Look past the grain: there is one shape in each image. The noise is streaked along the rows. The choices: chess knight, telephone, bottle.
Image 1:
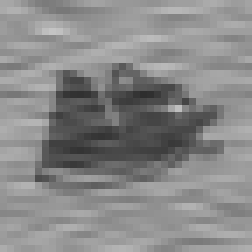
chess knight
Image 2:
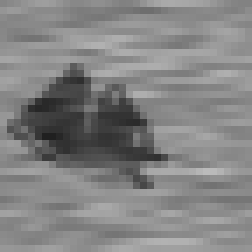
chess knight
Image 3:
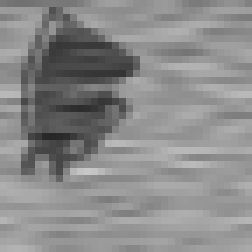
chess knight
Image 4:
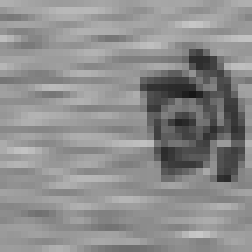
telephone
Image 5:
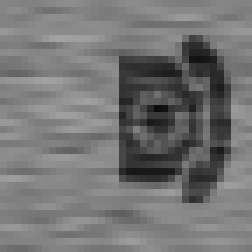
telephone
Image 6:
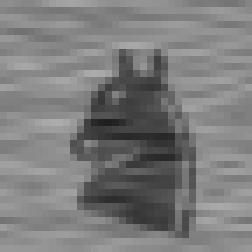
chess knight
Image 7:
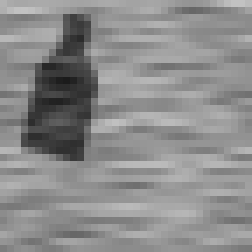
bottle
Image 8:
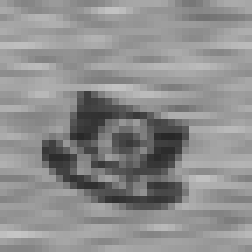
telephone
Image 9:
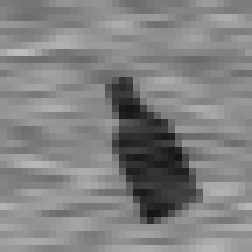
bottle
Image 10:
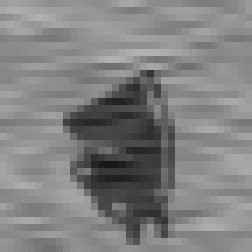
chess knight
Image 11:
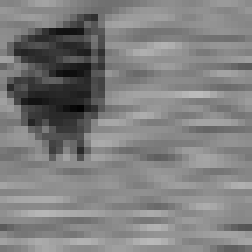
chess knight
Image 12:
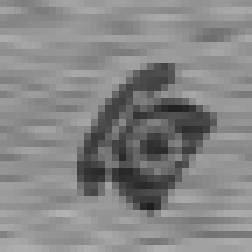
telephone
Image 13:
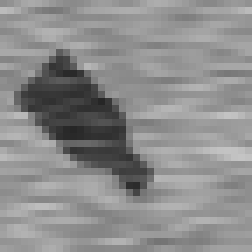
bottle
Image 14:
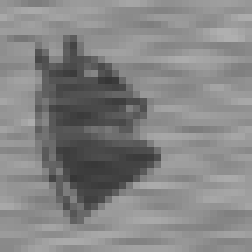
chess knight
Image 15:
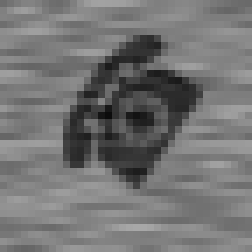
telephone
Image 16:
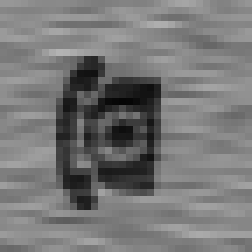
telephone
